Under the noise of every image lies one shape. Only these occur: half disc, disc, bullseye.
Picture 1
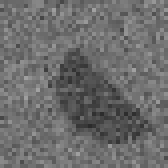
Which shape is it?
half disc
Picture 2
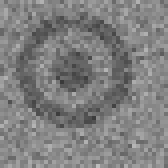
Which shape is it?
bullseye
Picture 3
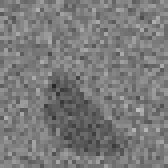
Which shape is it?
half disc
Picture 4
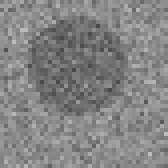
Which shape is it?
disc
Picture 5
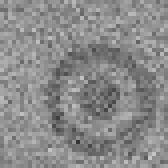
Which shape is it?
bullseye
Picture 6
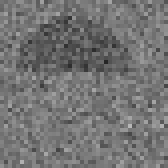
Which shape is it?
half disc
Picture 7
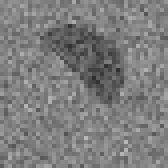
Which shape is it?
half disc
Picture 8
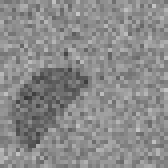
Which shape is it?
half disc
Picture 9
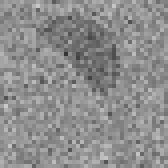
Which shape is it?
half disc
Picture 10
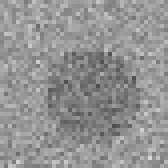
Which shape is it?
disc
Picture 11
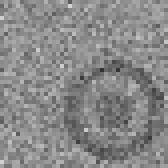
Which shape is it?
bullseye
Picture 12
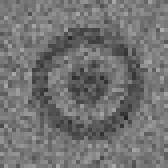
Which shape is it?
bullseye
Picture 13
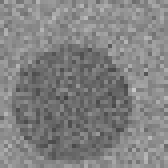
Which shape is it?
disc
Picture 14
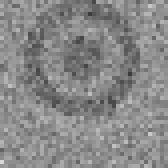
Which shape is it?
bullseye
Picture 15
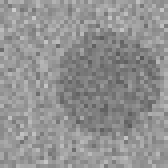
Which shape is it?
disc
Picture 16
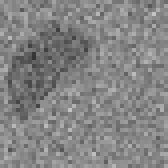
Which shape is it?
half disc
